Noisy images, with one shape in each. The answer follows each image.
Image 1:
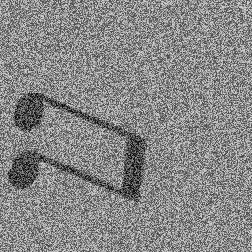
pair of musical notes
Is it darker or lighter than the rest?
darker
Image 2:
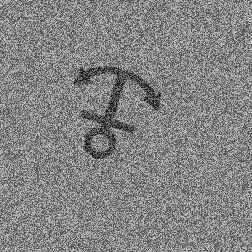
anchor
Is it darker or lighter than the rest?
darker
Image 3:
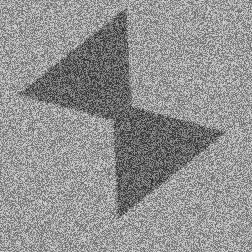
bow tie
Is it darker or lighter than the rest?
darker
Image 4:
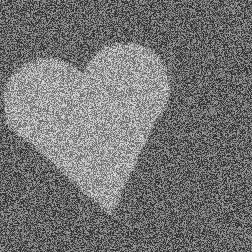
heart
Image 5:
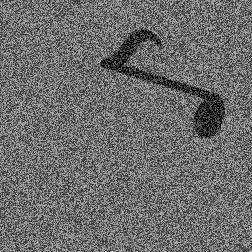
musical note
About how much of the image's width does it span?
half
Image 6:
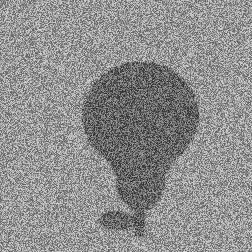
pear
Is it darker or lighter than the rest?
darker
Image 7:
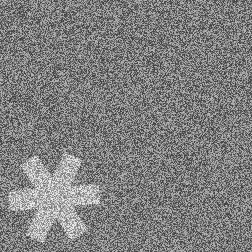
asterisk
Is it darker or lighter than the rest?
lighter
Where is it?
bottom left
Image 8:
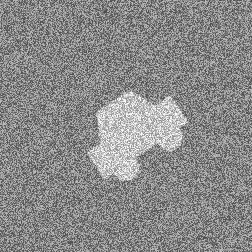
car
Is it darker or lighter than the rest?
lighter
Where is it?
centre
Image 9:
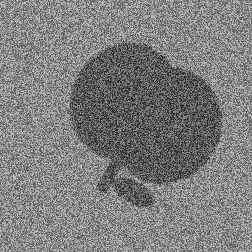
apple
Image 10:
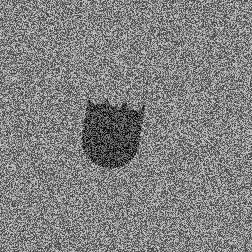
ghost
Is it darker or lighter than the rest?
darker
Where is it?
centre
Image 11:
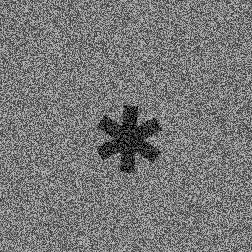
asterisk
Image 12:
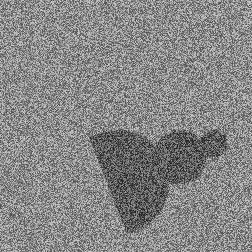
chess pawn
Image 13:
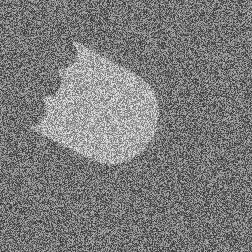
ghost
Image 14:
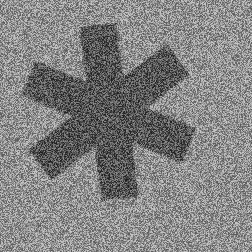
asterisk
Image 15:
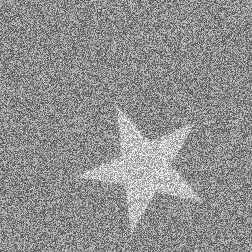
star
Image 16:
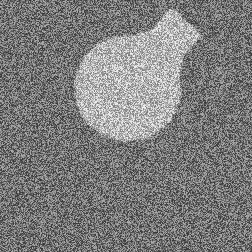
light bulb
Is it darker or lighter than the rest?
lighter
